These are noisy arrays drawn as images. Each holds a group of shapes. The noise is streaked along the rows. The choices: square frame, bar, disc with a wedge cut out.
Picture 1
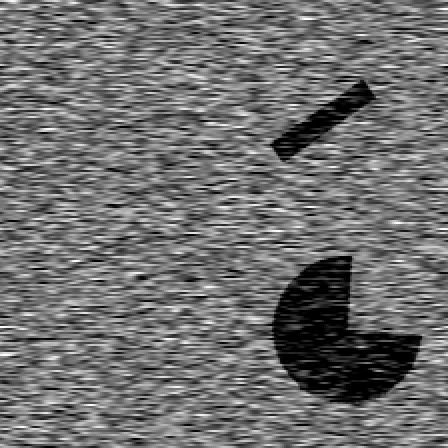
top right: dark bar; bottom right: dark disc with a wedge cut out
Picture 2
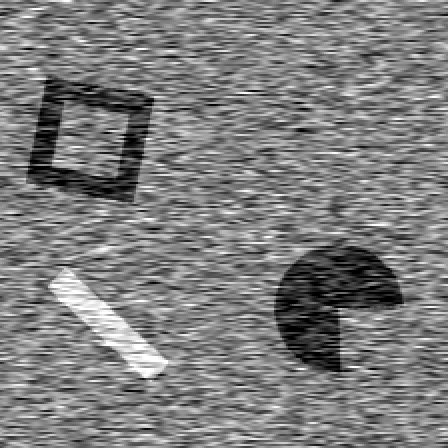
top left: dark square frame; bottom left: light bar; bottom right: dark disc with a wedge cut out
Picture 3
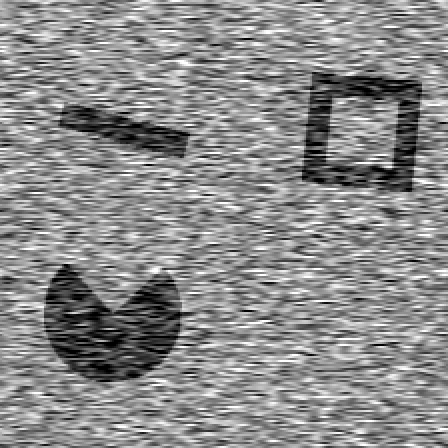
top left: dark bar; top right: dark square frame; bottom left: dark disc with a wedge cut out
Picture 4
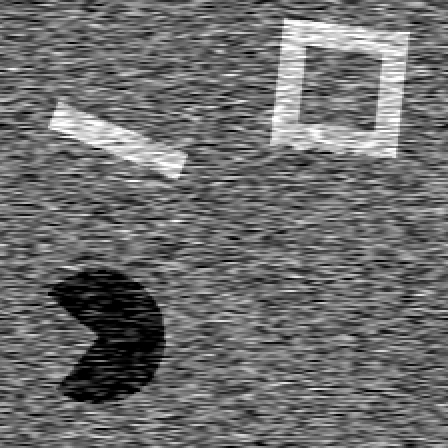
top left: light bar; top right: light square frame; bottom left: dark disc with a wedge cut out
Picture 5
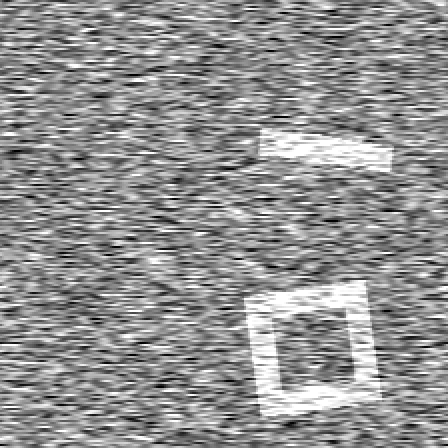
top right: light bar; bottom right: light square frame
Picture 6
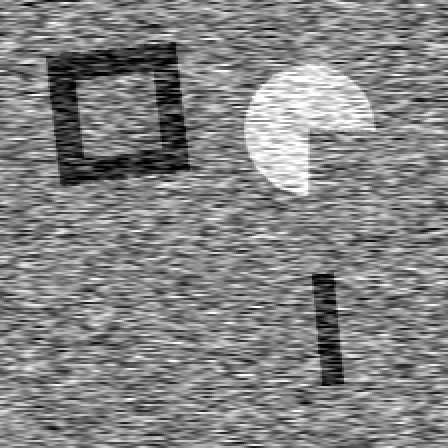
top left: dark square frame; top right: light disc with a wedge cut out; bottom right: dark bar
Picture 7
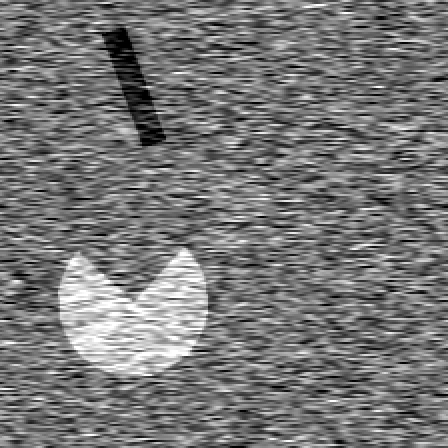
top left: dark bar; bottom left: light disc with a wedge cut out
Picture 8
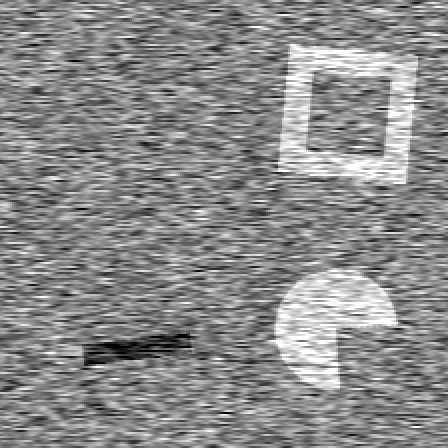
top right: light square frame; bottom left: dark bar; bottom right: light disc with a wedge cut out
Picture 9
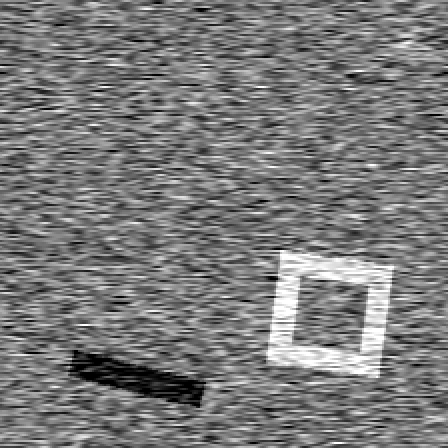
bottom left: dark bar; bottom right: light square frame
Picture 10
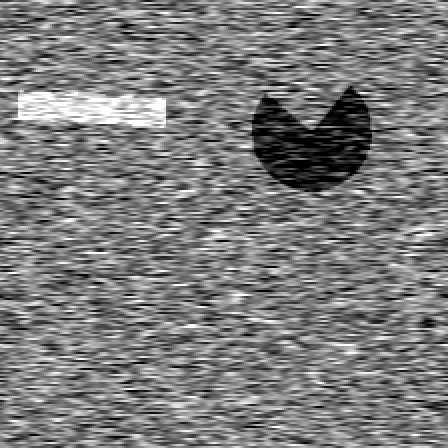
top left: light bar; top right: dark disc with a wedge cut out
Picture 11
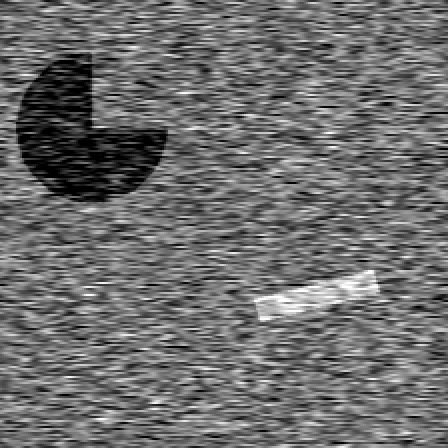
top left: dark disc with a wedge cut out; bottom right: light bar
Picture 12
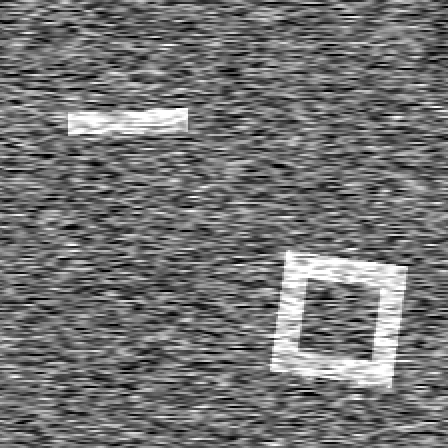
top left: light bar; bottom right: light square frame
